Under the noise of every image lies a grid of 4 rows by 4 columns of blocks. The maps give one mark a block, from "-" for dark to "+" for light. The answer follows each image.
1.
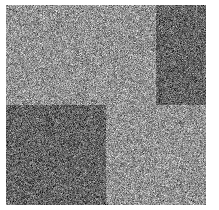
+ + + -
+ + + -
- - + +
- - + +
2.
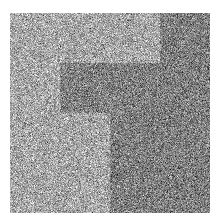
+ + + -
+ - - -
+ + - -
+ + - -
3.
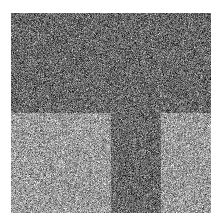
- - - -
- - - -
+ + - +
+ + - +
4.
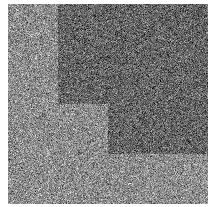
+ - - -
+ - - -
+ + - -
+ + + +
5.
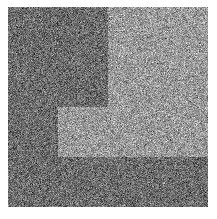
- - + +
- - + +
- + + +
- - - -
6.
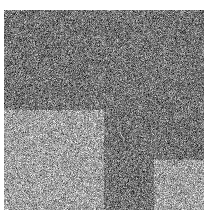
- - - -
- - - -
+ + - -
+ + - +
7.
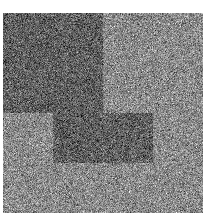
- - + +
- - + +
+ - - +
+ + + +
